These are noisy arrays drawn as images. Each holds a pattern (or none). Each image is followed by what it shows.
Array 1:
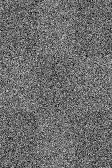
a checkerboard
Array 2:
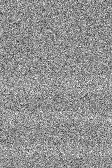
bands of rows
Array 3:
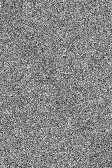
blocks along the diagonal
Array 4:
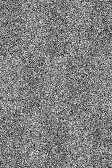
a checkerboard
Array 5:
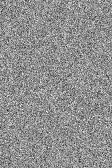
only noise
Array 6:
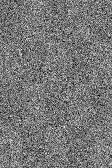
a checkerboard
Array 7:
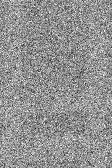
bands of rows crossing bands of columns
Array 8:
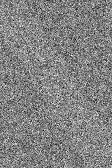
a diagonal band
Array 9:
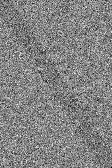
a diagonal band
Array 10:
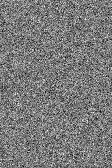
only noise
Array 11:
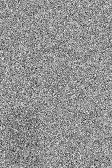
one block
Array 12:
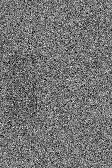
one block
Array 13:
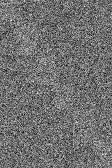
blocks along the diagonal
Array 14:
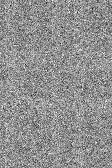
bands of rows crossing bands of columns
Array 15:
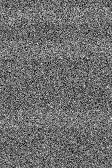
bands of rows
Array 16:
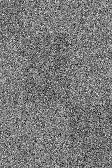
blocks along the diagonal
